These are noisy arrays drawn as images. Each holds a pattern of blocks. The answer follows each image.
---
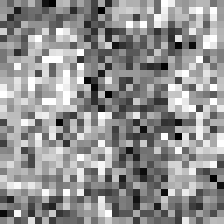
no symmetry
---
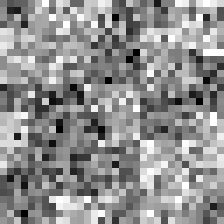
mirrored about the diagonal from the bottom left
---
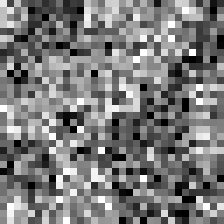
no symmetry
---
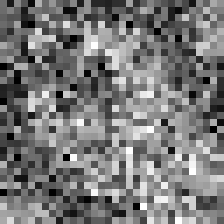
mirrored about the diagonal from the top left
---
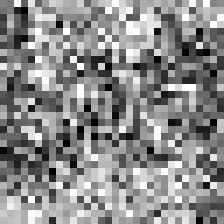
the same after a half turn
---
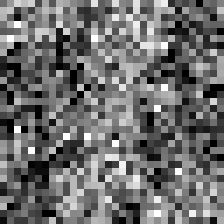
the same after a half turn
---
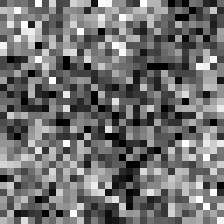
mirrored about the diagonal from the bottom left
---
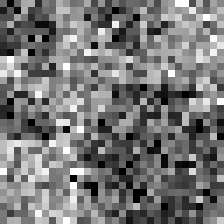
mirrored about the diagonal from the top left
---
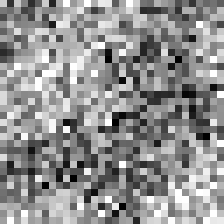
mirrored about the diagonal from the top left
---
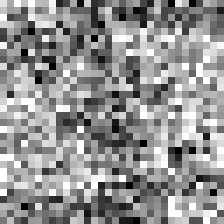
the same after a half turn
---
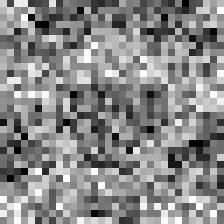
left and right mirror each other
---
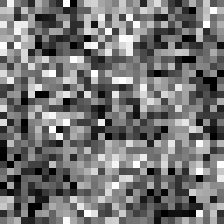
the same after a half turn
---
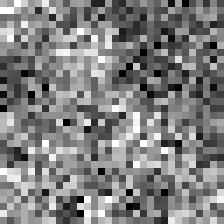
mirrored about the diagonal from the bottom left
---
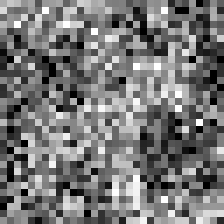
the same after a half turn
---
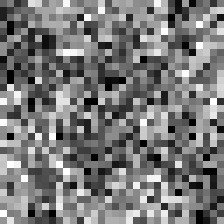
the same after a half turn
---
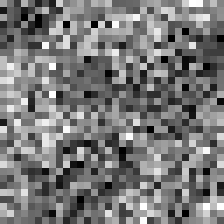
mirrored about the diagonal from the top left
